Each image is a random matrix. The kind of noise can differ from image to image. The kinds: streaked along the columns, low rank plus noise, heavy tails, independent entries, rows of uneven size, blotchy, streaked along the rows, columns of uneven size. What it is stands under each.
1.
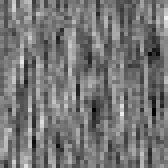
streaked along the columns
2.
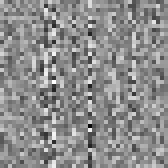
columns of uneven size
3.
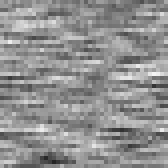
streaked along the rows
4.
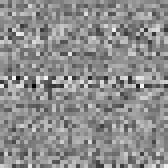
rows of uneven size
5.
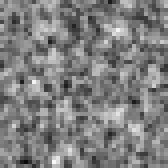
blotchy
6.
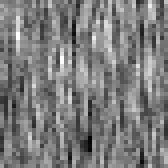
streaked along the columns
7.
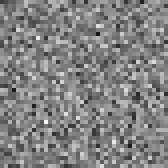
independent entries
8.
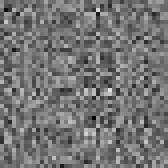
low rank plus noise
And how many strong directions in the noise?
one
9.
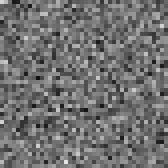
independent entries
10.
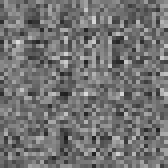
low rank plus noise
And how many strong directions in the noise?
two
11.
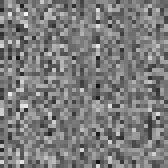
columns of uneven size
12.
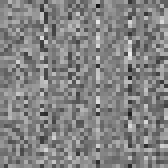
columns of uneven size
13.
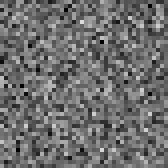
independent entries
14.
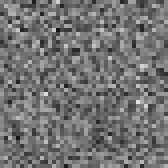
low rank plus noise
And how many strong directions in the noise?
five to eight
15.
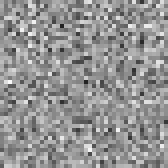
low rank plus noise
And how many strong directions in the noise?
three or four
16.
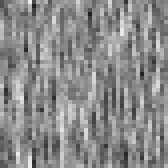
streaked along the columns
